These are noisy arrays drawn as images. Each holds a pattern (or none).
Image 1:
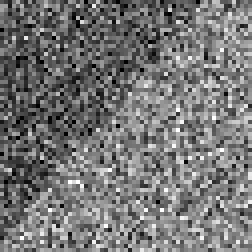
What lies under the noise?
a sharp edge
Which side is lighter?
bottom right
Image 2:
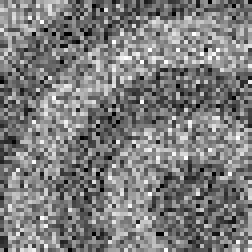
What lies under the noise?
rings round one point
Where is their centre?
bottom right
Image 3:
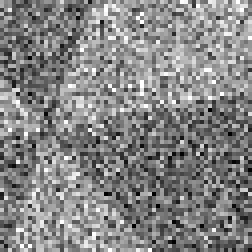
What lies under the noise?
spokes from one point
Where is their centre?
middle left
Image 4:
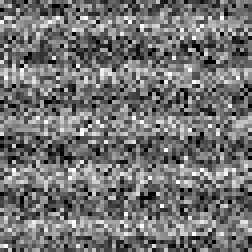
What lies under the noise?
horizontal stripes
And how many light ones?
5
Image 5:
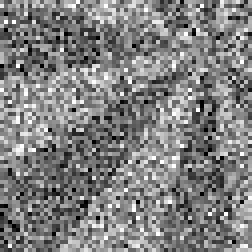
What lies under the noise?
spokes from one point
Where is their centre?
top right
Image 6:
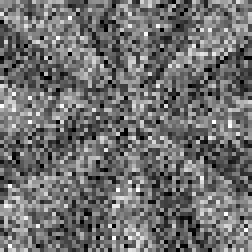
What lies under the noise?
spokes from one point
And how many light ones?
8
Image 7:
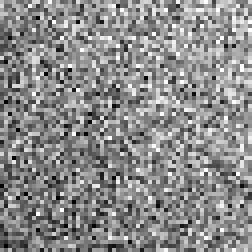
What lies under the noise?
a smooth slope
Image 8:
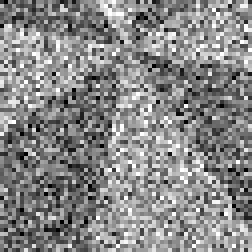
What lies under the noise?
spokes from one point
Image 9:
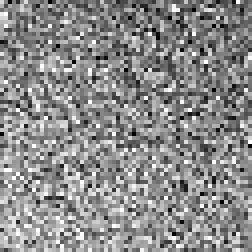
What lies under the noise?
a smooth slope
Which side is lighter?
bottom left
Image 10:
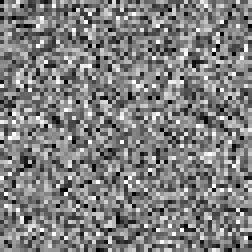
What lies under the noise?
only noise
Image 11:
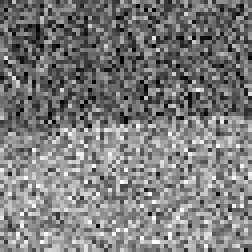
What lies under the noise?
a sharp edge
